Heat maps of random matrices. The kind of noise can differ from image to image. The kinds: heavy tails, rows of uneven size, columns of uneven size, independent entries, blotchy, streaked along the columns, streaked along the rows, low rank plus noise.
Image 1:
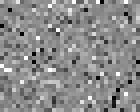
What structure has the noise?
heavy tails
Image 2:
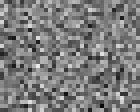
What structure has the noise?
low rank plus noise
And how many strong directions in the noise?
five to eight
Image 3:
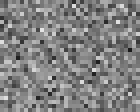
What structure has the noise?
independent entries
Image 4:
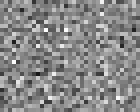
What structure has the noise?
low rank plus noise
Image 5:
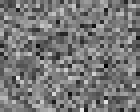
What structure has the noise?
independent entries
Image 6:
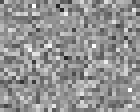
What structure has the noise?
independent entries
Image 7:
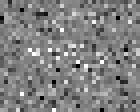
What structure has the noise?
heavy tails
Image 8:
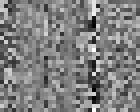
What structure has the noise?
columns of uneven size
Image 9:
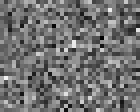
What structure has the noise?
independent entries
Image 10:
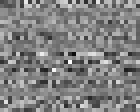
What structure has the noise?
rows of uneven size
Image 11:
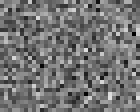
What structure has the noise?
independent entries
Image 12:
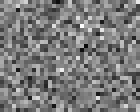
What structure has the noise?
independent entries
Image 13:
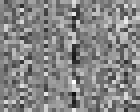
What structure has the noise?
columns of uneven size
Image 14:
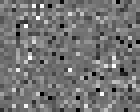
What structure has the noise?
heavy tails
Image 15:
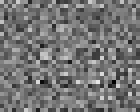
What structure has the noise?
low rank plus noise
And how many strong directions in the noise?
three or four
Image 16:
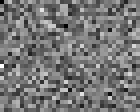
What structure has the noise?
low rank plus noise
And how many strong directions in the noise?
five to eight
